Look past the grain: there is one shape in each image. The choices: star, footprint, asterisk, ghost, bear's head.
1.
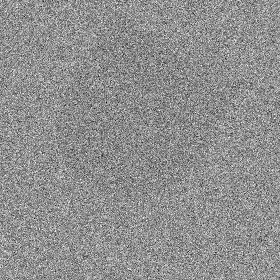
dark ghost
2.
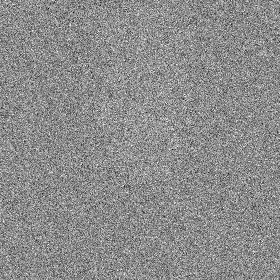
light footprint
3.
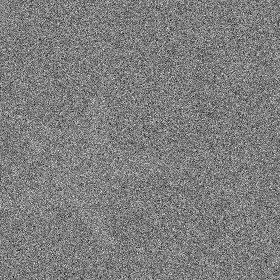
light star
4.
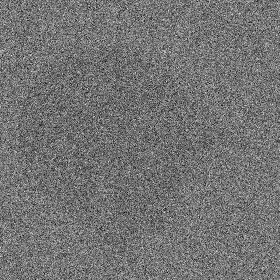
dark ghost
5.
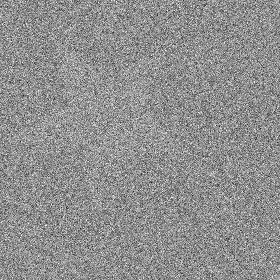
light star
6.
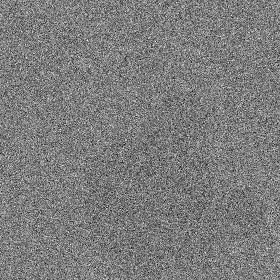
dark bear's head
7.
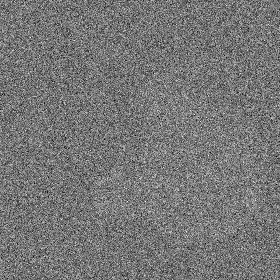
light bear's head
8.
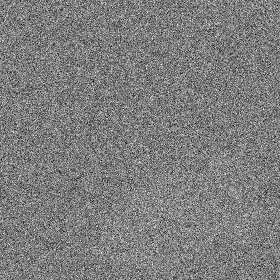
light footprint
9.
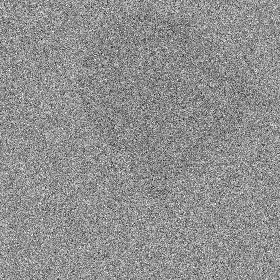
dark ghost
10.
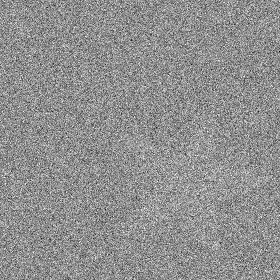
light star
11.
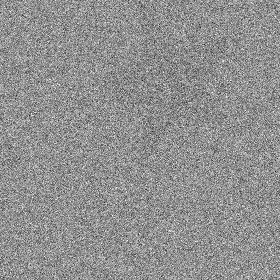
dark star
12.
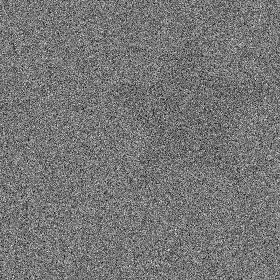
dark star
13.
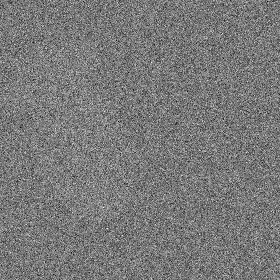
light footprint
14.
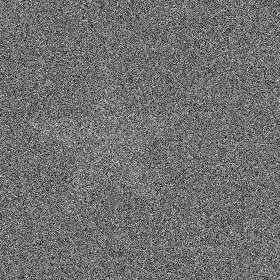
light star
